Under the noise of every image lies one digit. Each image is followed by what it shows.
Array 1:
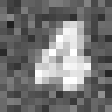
4
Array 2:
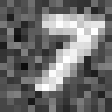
7
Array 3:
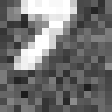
7
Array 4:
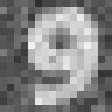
9
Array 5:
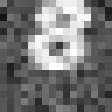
8
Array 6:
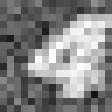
4
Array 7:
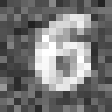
6
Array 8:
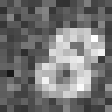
8
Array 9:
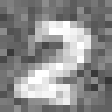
2
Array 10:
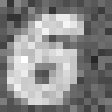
6
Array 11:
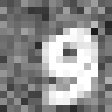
9
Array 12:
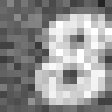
8
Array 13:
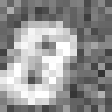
8
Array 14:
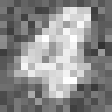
4
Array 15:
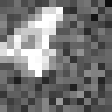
4
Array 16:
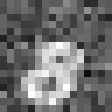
8
